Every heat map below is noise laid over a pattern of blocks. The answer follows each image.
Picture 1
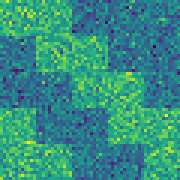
mirrored about the diagonal from the bottom left
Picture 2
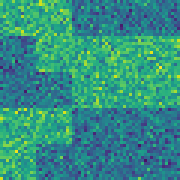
no symmetry
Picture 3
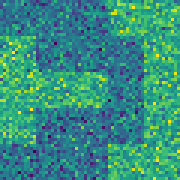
top and bottom mirror each other
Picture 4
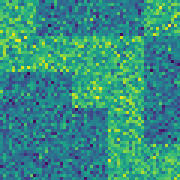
mirrored about the diagonal from the bottom left
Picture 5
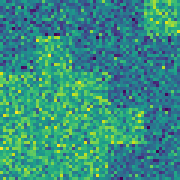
mirrored about the diagonal from the bottom left
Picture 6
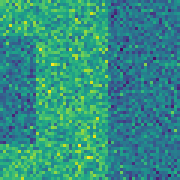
top and bottom mirror each other
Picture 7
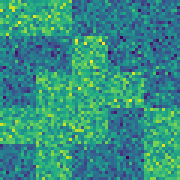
mirrored about the diagonal from the bottom left
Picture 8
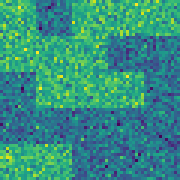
no symmetry
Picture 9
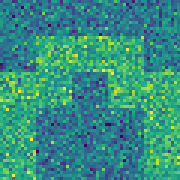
left and right mirror each other
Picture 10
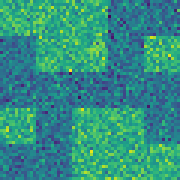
the same after a half turn
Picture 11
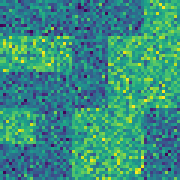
no symmetry
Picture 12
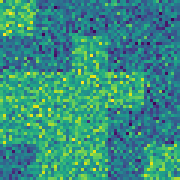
mirrored about the diagonal from the bottom left
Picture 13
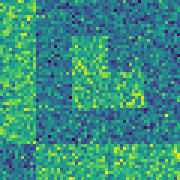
mirrored about the diagonal from the bottom left
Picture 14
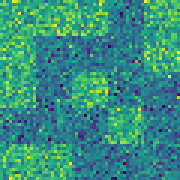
mirrored about the diagonal from the top left
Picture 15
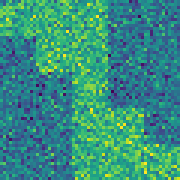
the same after a half turn
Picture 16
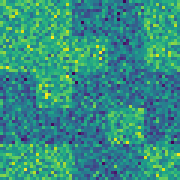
mirrored about the diagonal from the top left
